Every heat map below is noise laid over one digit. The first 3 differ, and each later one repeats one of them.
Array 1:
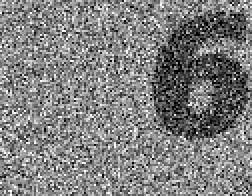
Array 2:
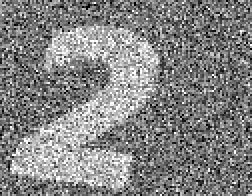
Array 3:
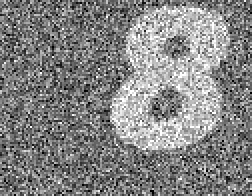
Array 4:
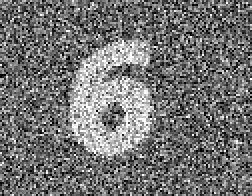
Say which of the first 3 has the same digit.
1
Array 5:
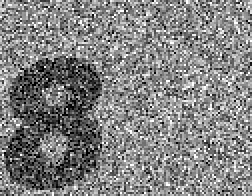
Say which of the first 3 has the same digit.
3
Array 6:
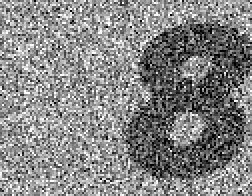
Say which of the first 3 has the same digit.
3
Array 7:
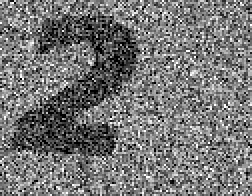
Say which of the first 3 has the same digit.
2
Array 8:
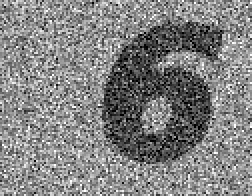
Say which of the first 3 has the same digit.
1
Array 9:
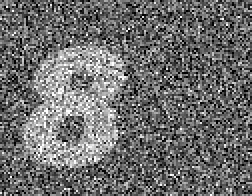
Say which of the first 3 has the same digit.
3
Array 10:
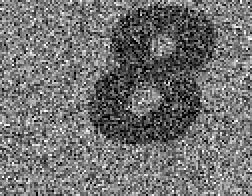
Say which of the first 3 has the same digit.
3
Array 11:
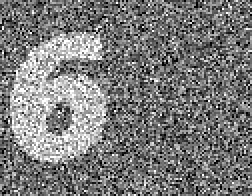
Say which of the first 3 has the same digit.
1
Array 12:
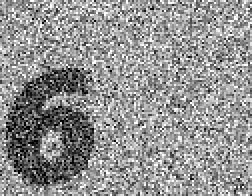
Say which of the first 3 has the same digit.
1
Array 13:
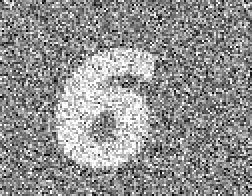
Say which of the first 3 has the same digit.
1
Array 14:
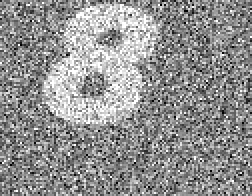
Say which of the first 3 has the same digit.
3
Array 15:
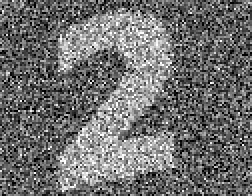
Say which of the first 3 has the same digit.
2
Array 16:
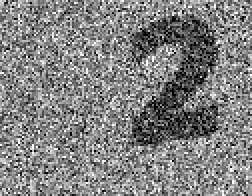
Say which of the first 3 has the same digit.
2
